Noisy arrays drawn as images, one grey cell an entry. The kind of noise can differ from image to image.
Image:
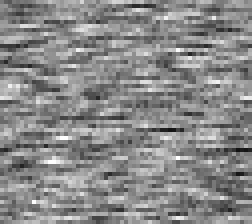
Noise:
streaked along the rows
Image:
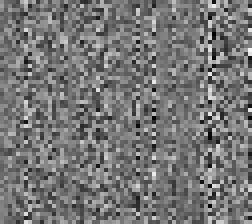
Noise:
columns of uneven size
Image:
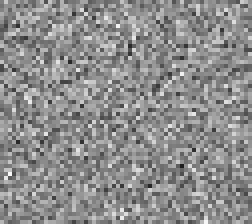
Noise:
independent entries
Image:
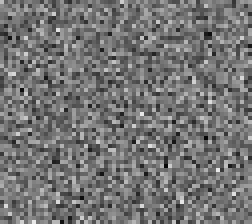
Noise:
independent entries
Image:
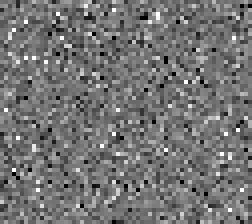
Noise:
heavy tails
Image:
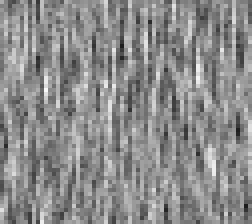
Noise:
streaked along the columns
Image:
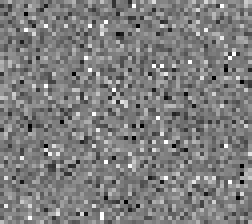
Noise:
heavy tails
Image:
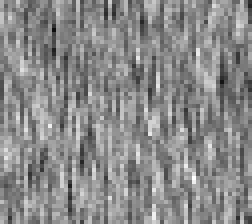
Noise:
streaked along the columns
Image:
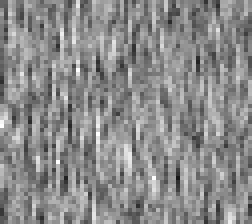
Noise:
streaked along the columns
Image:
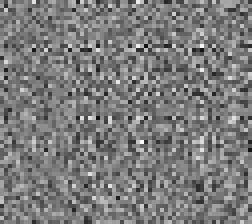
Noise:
low rank plus noise
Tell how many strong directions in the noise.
two
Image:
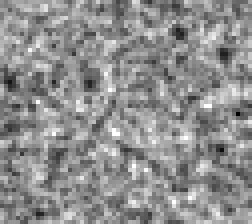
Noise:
blotchy
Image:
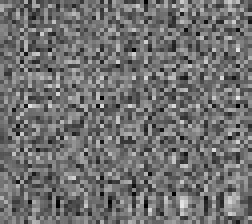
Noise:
low rank plus noise
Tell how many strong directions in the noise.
two
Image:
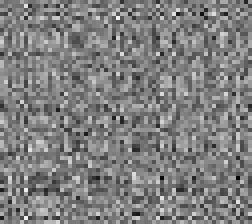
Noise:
low rank plus noise
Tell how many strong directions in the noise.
one
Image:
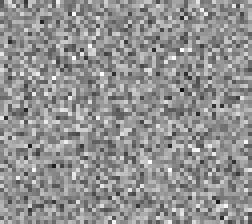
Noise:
independent entries
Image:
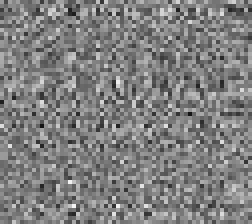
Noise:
low rank plus noise
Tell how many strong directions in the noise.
two
